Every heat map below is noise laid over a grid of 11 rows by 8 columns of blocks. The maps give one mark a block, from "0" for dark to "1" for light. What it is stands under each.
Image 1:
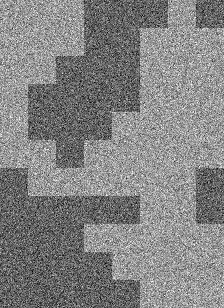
11100010
11100111
11000111
10000111
10001111
11011111
01111110
00000110
00011111
00001111
00000111
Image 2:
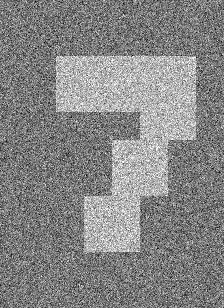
00000000
00000000
00111110
00111110
00000110
00001100
00001100
00011000
00011000
00000000
00000000
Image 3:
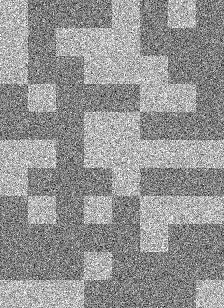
10001010
10111000
10011100
01000110
00011000
11011111
10001000
01010111
00000100
00010000
11100001
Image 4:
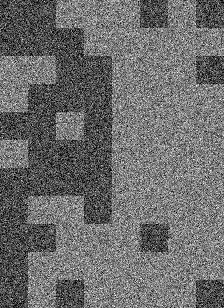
00111010
00011111
11001110
10001111
00101111
10001111
00001111
01101111
00111011
01111111
01011110
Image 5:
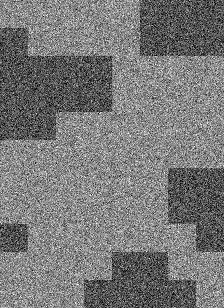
11111000
01111000
00001111
00001111
00111111
11111111
11111100
11111100
01111110
11110011
11100001
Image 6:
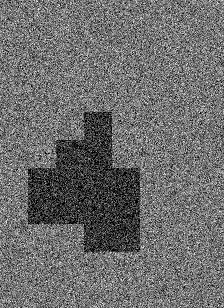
11111111
11111111
11111111
11111111
11101111
11001111
10000111
10000111
11100111
11111111
11111111
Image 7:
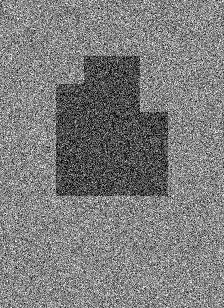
11111111
11111111
11100111
11000111
11000011
11000011
11000011
11111111
11111111
11111111
11111111
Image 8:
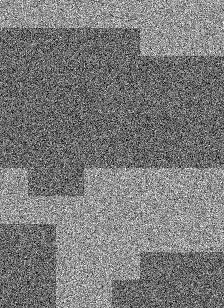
11111111
00000111
00000000
00000000
00000000
00000000
10011111
11111111
00111111
00111000
00110000
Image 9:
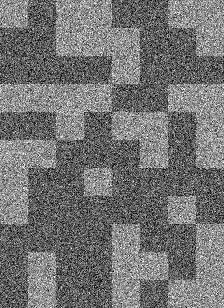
10110011
00111001
00001000
11110011
00101101
11000101
10010000
10000010
00001001
01001101
01001011
